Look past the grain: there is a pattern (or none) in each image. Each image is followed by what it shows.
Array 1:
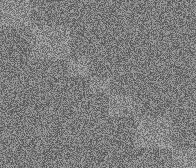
blocks along the diagonal
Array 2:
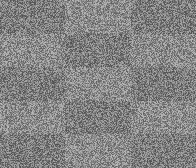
a checkerboard
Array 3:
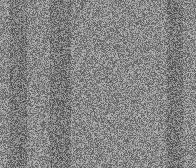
bands of columns
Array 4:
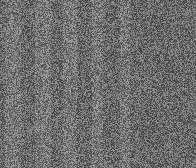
bands of columns
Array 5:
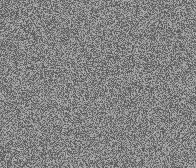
only noise
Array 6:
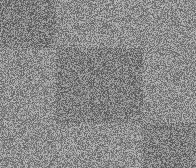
blocks along the diagonal
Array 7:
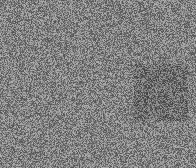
one block
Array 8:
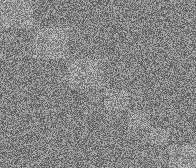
blocks along the diagonal
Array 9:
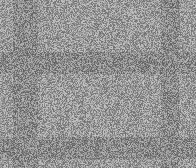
bands of rows crossing bands of columns
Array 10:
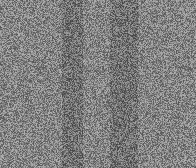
bands of columns
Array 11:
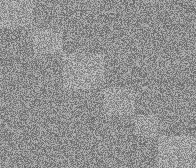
blocks along the diagonal
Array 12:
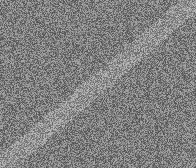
a diagonal band
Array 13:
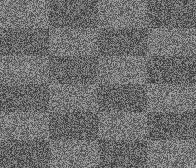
a checkerboard
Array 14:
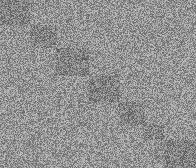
blocks along the diagonal
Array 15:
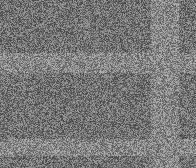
bands of rows crossing bands of columns
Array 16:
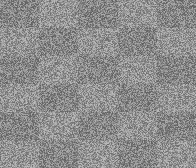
a checkerboard
